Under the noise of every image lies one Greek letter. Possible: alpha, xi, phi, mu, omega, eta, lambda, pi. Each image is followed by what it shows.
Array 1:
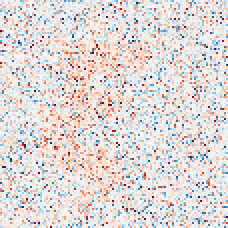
xi
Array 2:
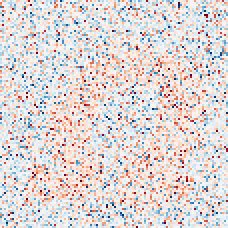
omega
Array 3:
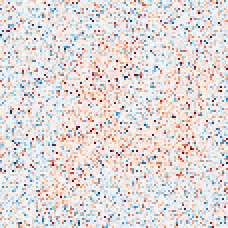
mu
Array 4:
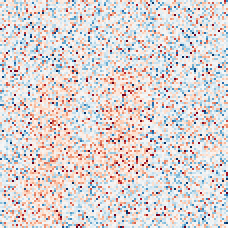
mu
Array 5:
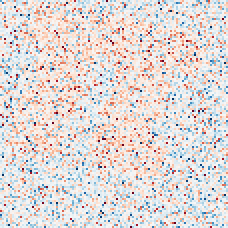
pi
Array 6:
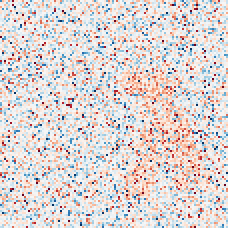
lambda
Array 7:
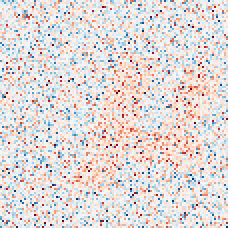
mu
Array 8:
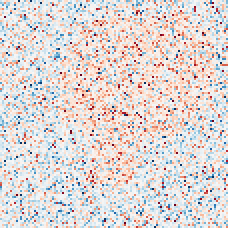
phi
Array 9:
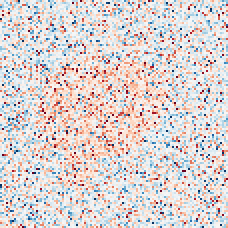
phi
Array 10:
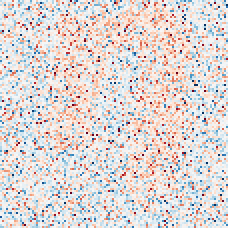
eta
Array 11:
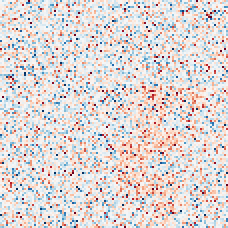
xi
